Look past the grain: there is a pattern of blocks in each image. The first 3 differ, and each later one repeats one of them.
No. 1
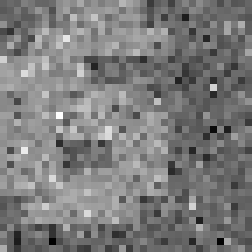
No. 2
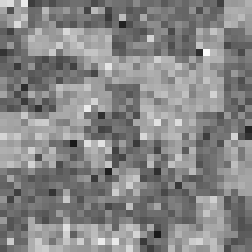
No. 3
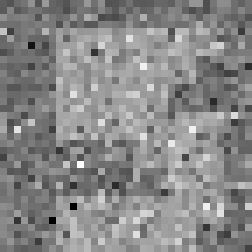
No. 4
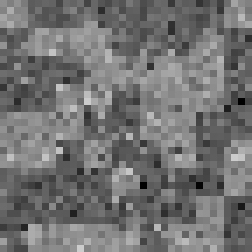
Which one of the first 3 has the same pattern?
2
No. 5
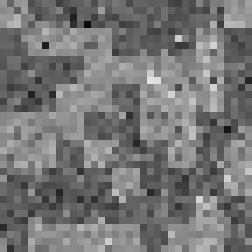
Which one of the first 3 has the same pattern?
2
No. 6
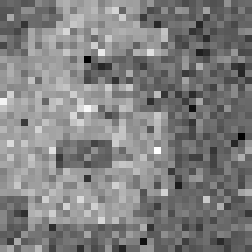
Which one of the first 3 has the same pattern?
1
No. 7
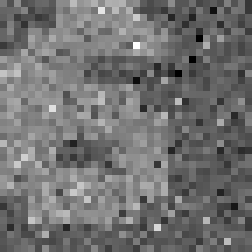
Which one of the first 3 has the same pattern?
1
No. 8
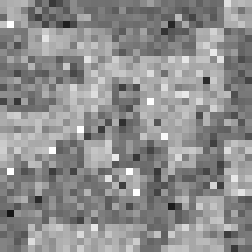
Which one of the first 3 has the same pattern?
2
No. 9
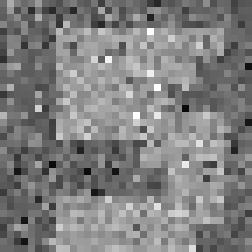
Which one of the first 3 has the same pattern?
3
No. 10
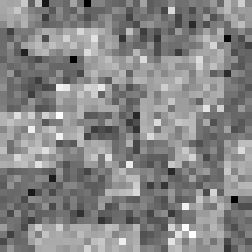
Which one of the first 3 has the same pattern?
2
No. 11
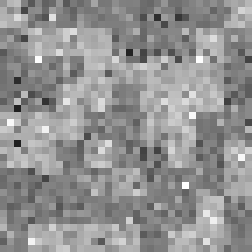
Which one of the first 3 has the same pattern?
2
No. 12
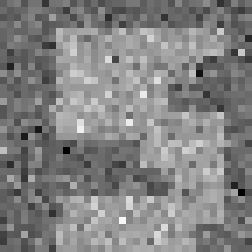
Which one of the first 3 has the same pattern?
3
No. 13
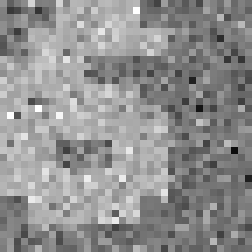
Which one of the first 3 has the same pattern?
1
